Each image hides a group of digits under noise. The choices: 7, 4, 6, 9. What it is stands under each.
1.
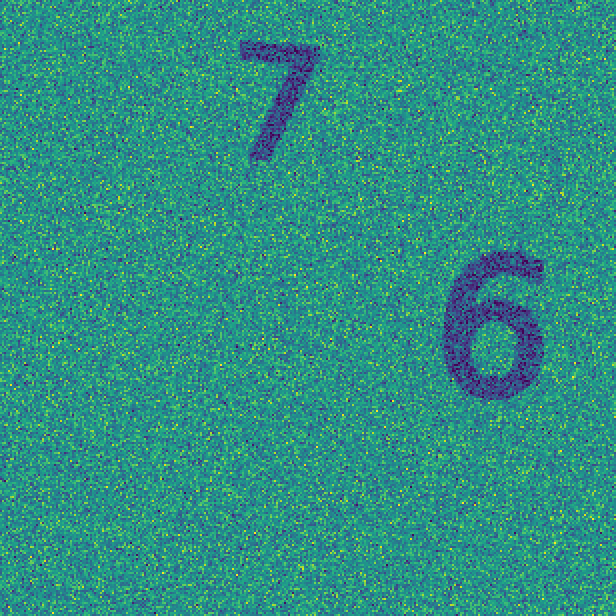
top middle: dark 7; middle right: dark 6
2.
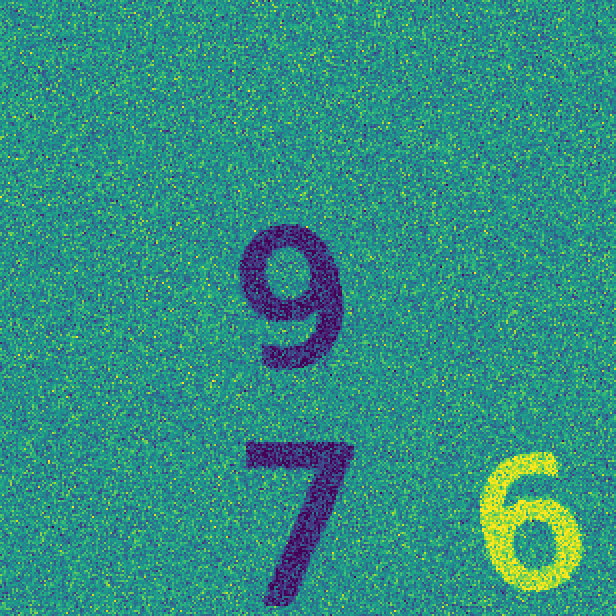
centre: dark 9; bottom middle: dark 7; bottom right: light 6
